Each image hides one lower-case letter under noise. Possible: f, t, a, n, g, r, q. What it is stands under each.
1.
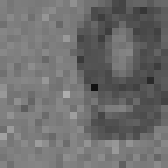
dark g
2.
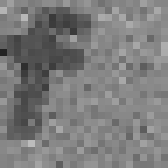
dark f
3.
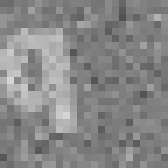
light q
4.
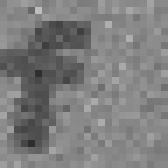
dark f
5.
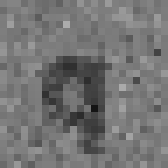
dark q
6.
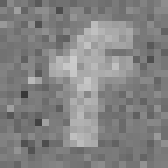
light f
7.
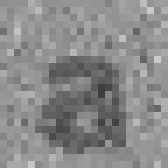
dark a
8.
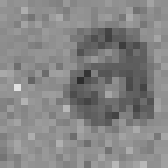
dark a
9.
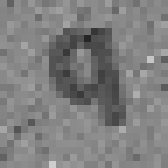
dark q
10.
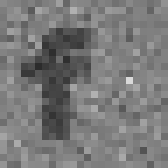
dark f
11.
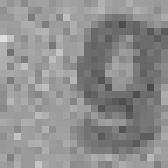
dark g
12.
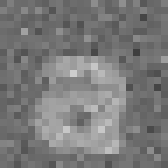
light a
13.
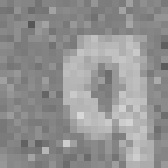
light q
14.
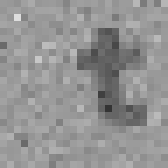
dark t
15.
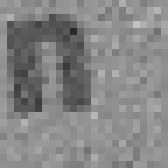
dark n
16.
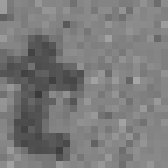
dark t
